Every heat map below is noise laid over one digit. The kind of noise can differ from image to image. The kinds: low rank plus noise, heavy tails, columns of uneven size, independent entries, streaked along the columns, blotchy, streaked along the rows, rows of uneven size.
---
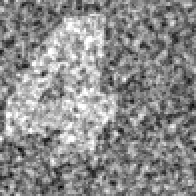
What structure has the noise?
blotchy
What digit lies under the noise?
4
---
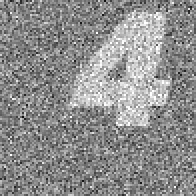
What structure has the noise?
independent entries
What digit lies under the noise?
4
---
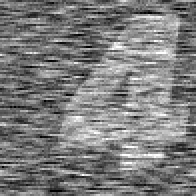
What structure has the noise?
streaked along the rows
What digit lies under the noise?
4
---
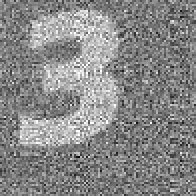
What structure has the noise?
low rank plus noise
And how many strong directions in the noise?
three or four
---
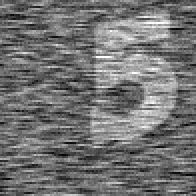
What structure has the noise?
streaked along the rows
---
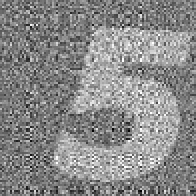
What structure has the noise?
low rank plus noise
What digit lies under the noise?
5
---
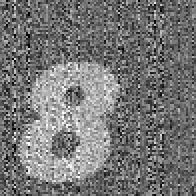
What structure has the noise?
columns of uneven size
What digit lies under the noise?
8
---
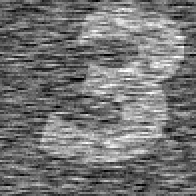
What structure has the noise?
streaked along the rows
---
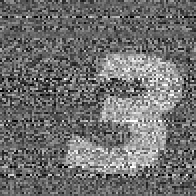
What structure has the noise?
rows of uneven size
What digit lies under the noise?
3
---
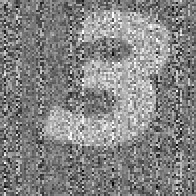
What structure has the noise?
columns of uneven size
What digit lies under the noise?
3
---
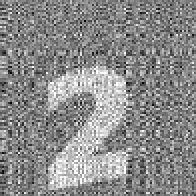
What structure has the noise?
low rank plus noise
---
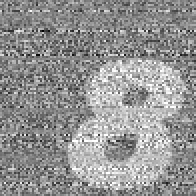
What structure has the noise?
rows of uneven size
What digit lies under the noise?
8
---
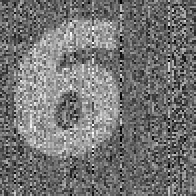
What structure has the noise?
columns of uneven size
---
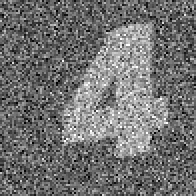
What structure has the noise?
independent entries
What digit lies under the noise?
4
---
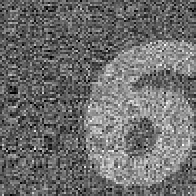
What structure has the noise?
low rank plus noise
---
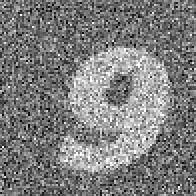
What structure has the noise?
independent entries
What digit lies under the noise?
9
